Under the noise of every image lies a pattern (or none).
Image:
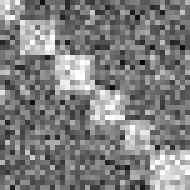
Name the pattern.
blocks along the diagonal
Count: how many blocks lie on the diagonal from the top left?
6
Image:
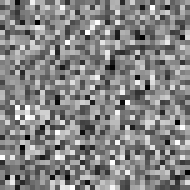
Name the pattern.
only noise
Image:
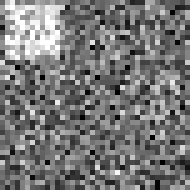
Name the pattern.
one block
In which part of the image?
top left
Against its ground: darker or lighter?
lighter
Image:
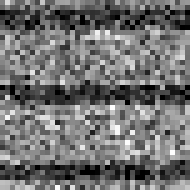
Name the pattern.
bands of rows
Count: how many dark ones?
3
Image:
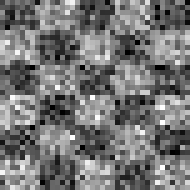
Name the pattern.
a checkerboard
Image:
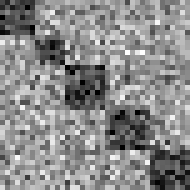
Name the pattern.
blocks along the diagonal
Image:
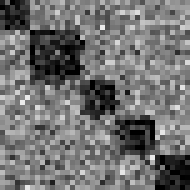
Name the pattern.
blocks along the diagonal
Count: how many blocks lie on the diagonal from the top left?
5
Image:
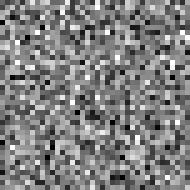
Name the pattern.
only noise
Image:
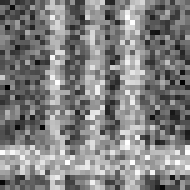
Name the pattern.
bands of rows crossing bands of columns
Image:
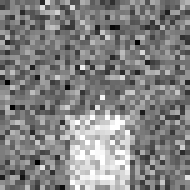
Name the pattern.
one block
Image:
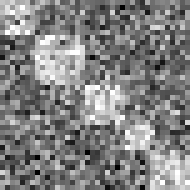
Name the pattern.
blocks along the diagonal
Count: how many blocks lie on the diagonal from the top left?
5
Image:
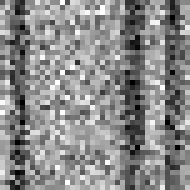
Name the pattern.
bands of columns
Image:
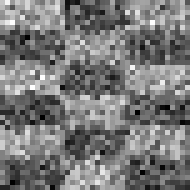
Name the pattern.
a checkerboard
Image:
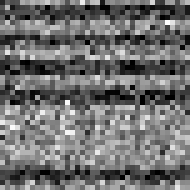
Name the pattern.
bands of rows
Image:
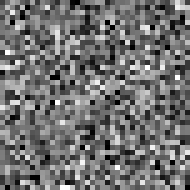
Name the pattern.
only noise
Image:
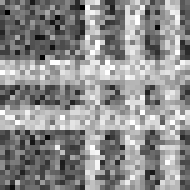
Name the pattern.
bands of rows crossing bands of columns
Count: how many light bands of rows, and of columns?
2 and 3
